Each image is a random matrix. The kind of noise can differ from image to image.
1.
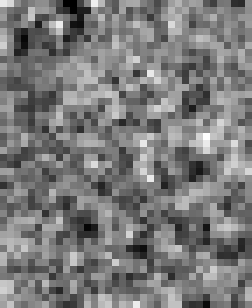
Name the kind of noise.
blotchy
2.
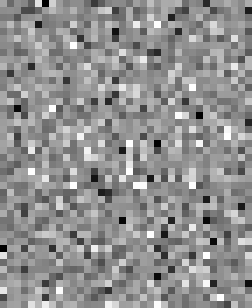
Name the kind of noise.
heavy tails
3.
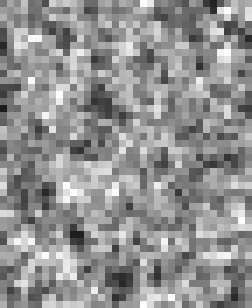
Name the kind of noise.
blotchy
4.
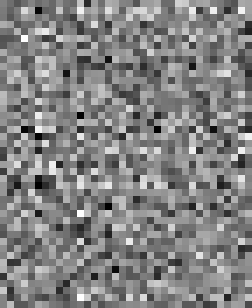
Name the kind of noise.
low rank plus noise
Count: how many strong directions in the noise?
one
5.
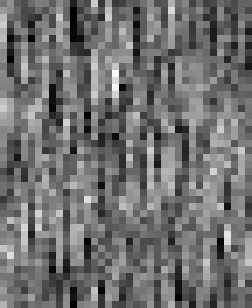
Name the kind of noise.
streaked along the columns
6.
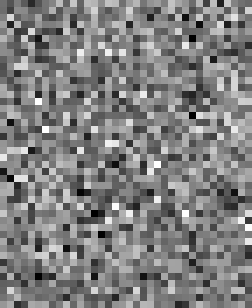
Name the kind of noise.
independent entries
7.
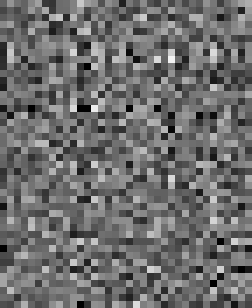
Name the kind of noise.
low rank plus noise
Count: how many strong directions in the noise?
three or four
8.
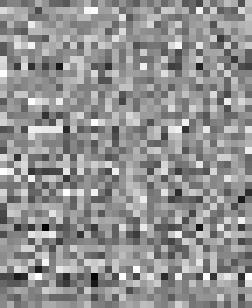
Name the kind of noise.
low rank plus noise
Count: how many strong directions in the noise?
two
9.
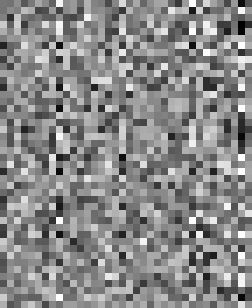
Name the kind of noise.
low rank plus noise
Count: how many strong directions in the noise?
one
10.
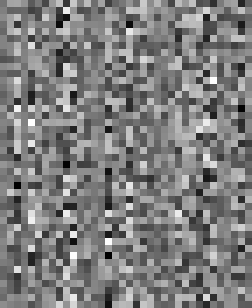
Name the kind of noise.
columns of uneven size
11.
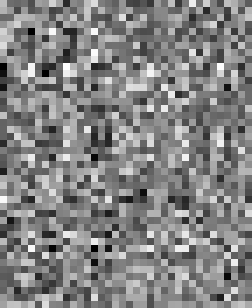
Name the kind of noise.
low rank plus noise
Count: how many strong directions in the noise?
one
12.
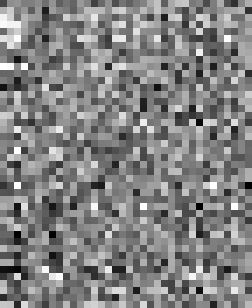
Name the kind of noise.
low rank plus noise
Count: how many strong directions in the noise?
three or four
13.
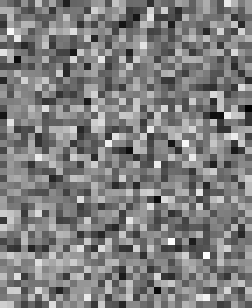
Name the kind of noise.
independent entries
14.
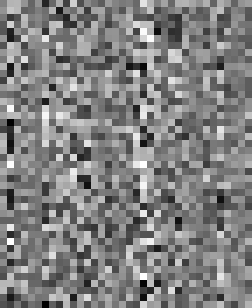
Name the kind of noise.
columns of uneven size
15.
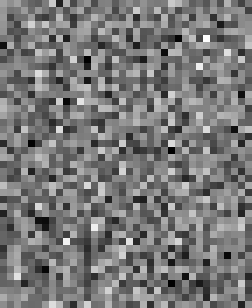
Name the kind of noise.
low rank plus noise
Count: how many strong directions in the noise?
five to eight
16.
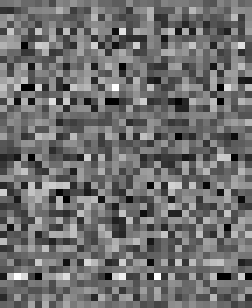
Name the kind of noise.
rows of uneven size
